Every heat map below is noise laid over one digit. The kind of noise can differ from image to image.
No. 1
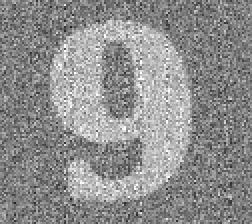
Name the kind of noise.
columns of uneven size
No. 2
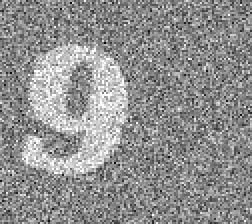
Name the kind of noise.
independent entries
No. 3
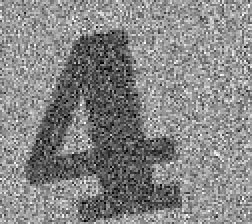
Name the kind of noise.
low rank plus noise
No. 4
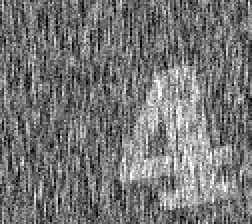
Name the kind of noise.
streaked along the columns
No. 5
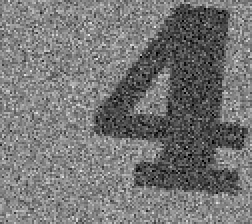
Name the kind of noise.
independent entries
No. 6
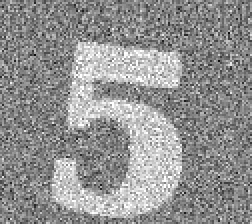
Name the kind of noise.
low rank plus noise
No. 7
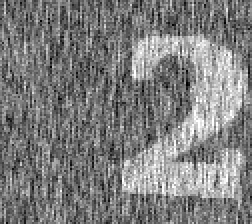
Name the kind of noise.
streaked along the columns
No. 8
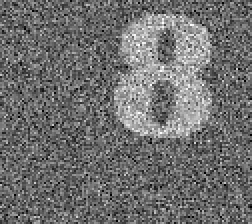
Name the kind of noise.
low rank plus noise
